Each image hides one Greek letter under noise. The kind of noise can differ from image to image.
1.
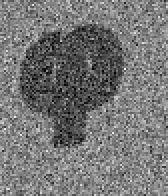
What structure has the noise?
independent entries
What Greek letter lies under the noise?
phi
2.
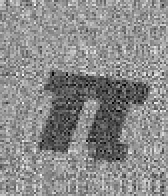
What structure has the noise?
low rank plus noise
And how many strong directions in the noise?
three or four
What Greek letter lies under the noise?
pi
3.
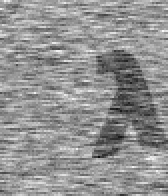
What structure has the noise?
streaked along the rows
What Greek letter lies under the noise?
lambda
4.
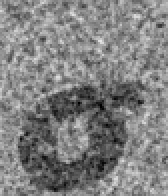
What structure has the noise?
blotchy
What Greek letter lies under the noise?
sigma
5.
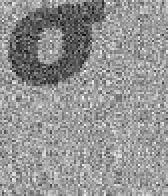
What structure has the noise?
low rank plus noise
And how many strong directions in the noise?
three or four
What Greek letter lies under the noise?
sigma
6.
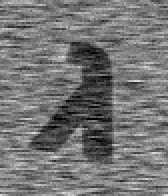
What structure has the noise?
streaked along the rows
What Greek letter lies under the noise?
lambda
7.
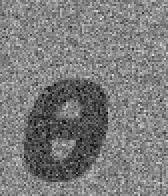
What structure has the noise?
independent entries
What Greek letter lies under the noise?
theta
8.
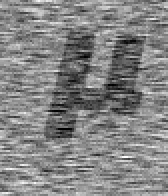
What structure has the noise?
streaked along the rows
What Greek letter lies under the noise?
mu
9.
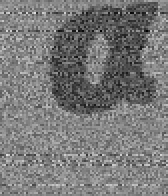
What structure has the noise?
rows of uneven size
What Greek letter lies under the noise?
alpha
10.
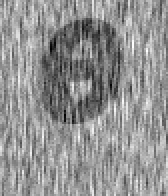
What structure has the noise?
streaked along the columns
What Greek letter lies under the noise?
theta
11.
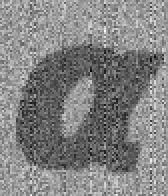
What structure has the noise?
columns of uneven size
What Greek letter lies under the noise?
alpha
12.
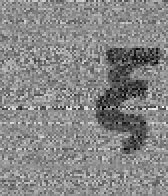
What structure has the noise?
rows of uneven size
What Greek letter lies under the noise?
xi
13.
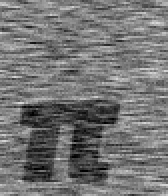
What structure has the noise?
streaked along the rows
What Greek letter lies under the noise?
pi
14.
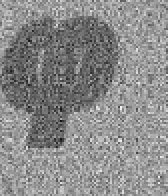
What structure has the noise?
low rank plus noise
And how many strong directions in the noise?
three or four
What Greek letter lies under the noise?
phi
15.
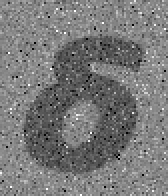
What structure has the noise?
heavy tails
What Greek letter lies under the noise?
delta
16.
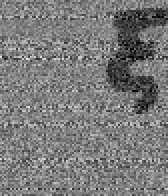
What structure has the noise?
rows of uneven size
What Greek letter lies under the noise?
xi
